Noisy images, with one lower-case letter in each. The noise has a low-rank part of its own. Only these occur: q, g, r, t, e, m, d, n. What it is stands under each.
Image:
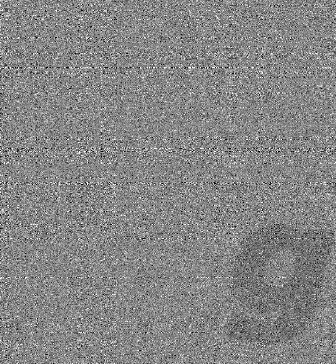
g
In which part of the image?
bottom right
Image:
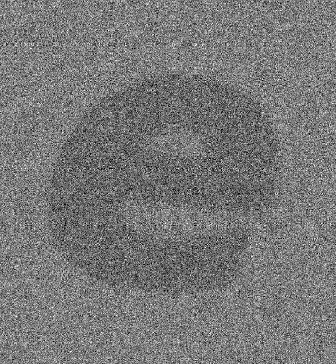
e
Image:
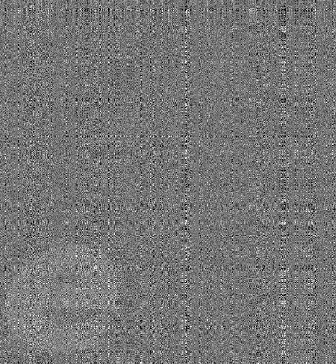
e
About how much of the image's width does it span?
a third
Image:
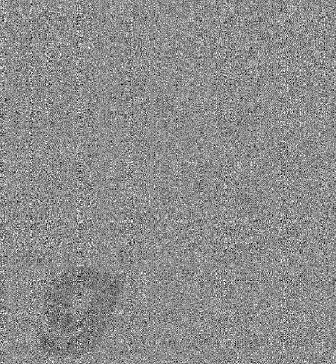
g
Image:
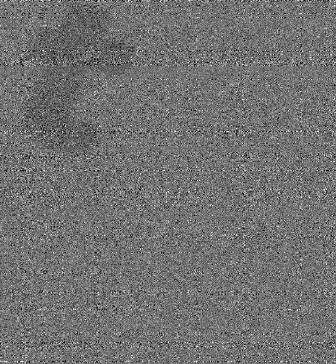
t
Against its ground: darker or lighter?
darker
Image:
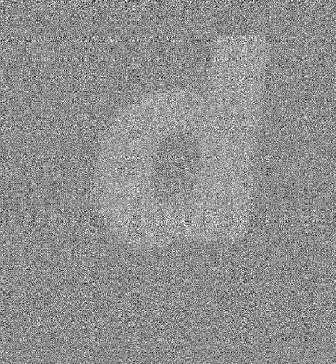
d
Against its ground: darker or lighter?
lighter
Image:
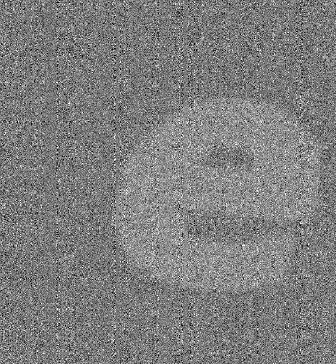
e
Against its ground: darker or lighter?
lighter
